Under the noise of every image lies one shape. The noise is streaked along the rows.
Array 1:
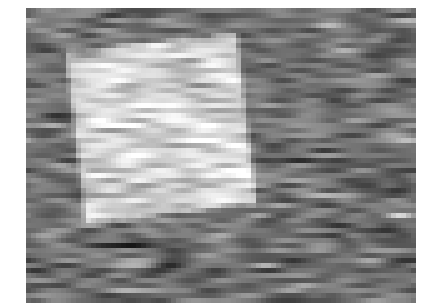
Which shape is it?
square
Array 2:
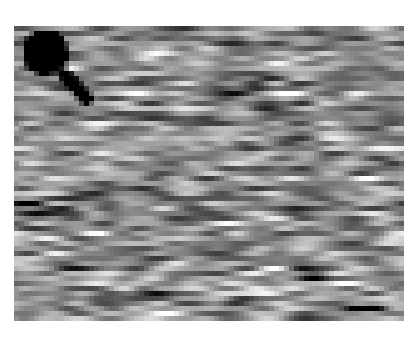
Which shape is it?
lollipop
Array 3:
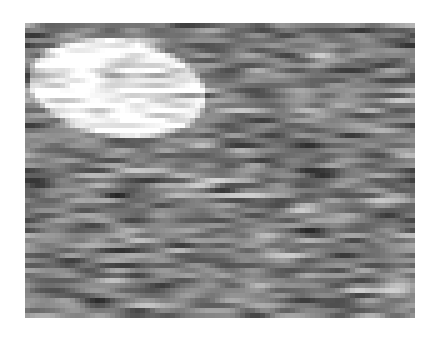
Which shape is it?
ellipse
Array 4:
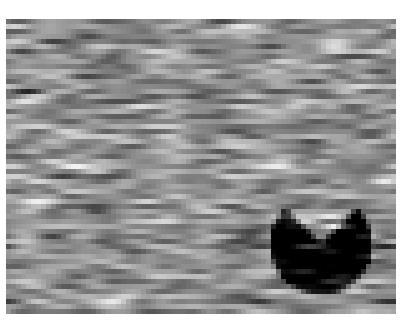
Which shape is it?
disc with a wedge cut out
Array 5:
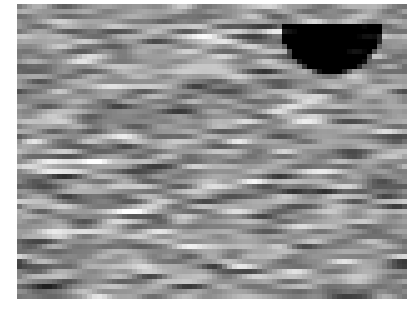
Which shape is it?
half disc
